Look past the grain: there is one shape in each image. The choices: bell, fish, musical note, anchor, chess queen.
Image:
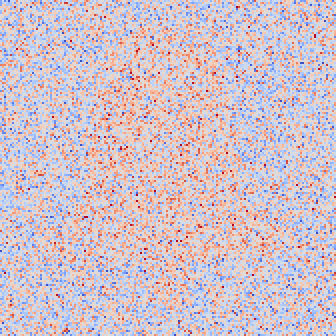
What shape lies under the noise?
bell
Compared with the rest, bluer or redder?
redder
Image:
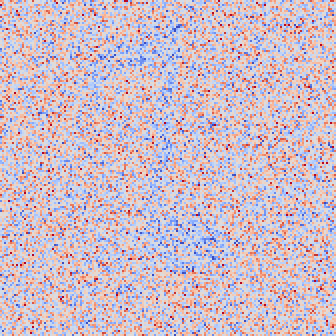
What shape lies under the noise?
musical note
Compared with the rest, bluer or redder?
bluer
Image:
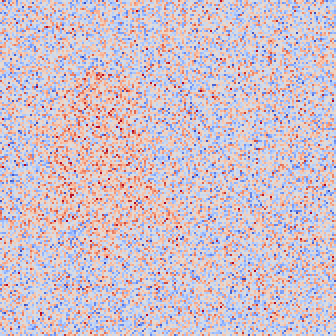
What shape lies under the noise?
bell
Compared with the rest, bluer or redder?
redder
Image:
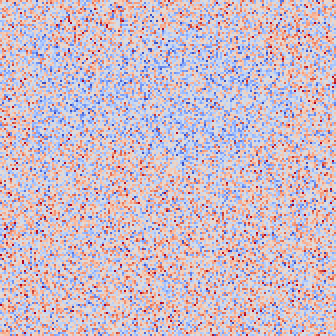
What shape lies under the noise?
fish
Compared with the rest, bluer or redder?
bluer
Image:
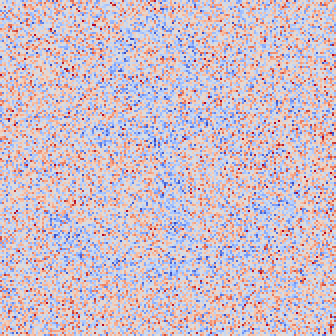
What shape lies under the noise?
anchor
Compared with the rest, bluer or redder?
bluer
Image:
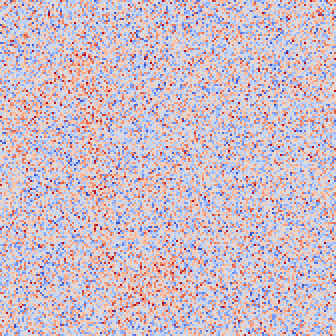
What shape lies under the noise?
musical note
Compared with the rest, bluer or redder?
redder
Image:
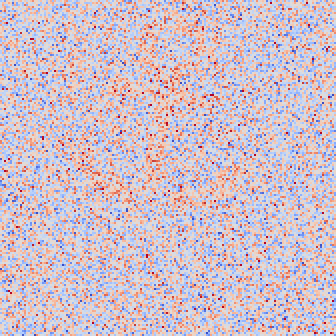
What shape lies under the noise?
anchor
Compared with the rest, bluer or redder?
redder
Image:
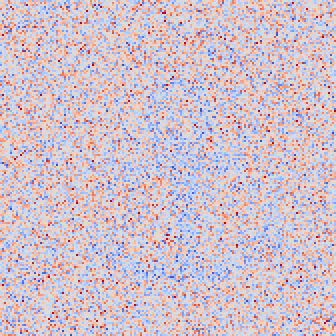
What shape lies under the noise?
anchor
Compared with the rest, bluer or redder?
bluer
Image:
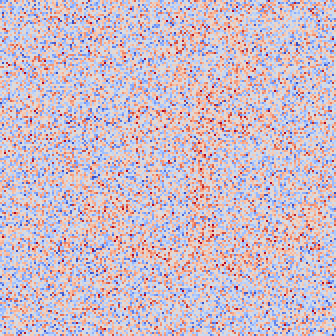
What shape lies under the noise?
anchor
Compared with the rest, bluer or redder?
redder
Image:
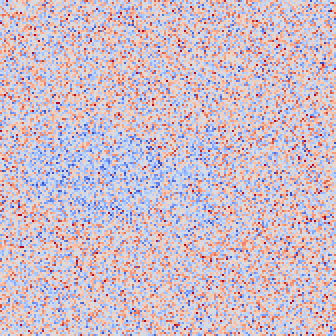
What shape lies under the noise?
fish
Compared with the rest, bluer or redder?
bluer
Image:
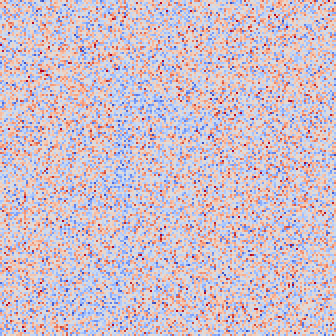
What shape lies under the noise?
musical note
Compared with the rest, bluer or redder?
bluer
